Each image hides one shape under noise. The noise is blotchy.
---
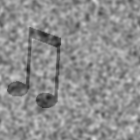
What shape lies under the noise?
pair of musical notes
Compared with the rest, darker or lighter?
darker
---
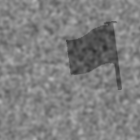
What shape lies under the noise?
flag
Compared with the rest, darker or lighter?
darker
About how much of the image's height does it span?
half
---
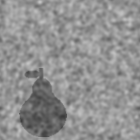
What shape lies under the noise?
pear
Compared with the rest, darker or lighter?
darker
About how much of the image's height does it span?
half
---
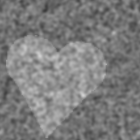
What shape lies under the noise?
heart
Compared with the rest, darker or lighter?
lighter
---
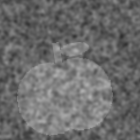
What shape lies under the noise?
apple
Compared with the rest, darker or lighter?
lighter
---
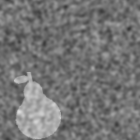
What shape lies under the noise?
pear
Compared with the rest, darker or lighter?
lighter
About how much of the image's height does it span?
half
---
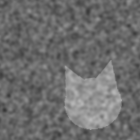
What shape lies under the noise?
cat's head
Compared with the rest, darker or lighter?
lighter
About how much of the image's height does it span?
half
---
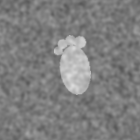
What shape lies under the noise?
footprint
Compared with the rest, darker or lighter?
lighter
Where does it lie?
centre
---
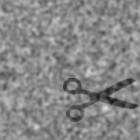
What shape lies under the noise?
pair of scissors
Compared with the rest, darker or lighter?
darker
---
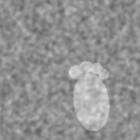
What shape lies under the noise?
footprint
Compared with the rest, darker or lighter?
lighter
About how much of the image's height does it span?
half
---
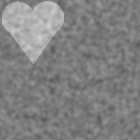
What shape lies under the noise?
heart
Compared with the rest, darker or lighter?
lighter
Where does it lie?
top left
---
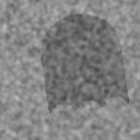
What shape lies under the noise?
ghost
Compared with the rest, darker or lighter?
darker
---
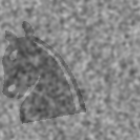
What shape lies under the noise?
chess knight
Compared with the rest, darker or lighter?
darker
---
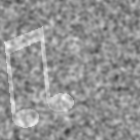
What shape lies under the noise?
pair of musical notes
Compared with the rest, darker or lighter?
lighter
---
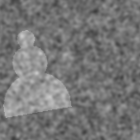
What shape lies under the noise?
chess pawn
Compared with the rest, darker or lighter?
lighter
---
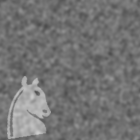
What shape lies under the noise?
chess knight
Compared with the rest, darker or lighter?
lighter
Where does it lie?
bottom left
